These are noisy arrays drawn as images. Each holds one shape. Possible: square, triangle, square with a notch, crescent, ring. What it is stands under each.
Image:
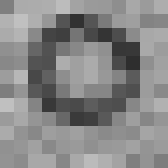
ring
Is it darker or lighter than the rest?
darker
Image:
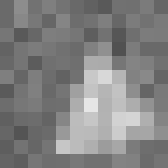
triangle
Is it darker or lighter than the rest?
lighter
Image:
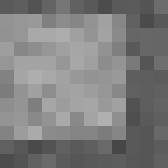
square
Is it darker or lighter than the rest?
lighter
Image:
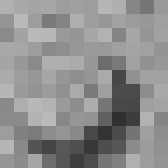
crescent
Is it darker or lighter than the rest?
darker
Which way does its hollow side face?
up and left
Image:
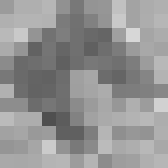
square with a notch
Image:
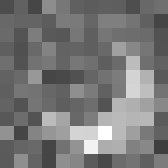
crescent
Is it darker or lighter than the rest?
lighter
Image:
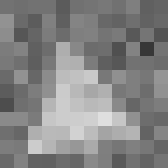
triangle
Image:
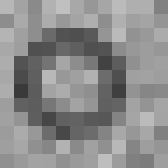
ring
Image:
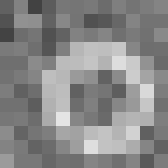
ring
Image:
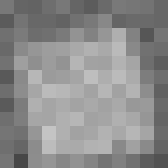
square
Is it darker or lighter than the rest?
lighter
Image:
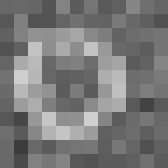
ring
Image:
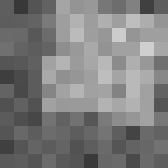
square
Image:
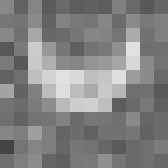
crescent
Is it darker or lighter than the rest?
lighter
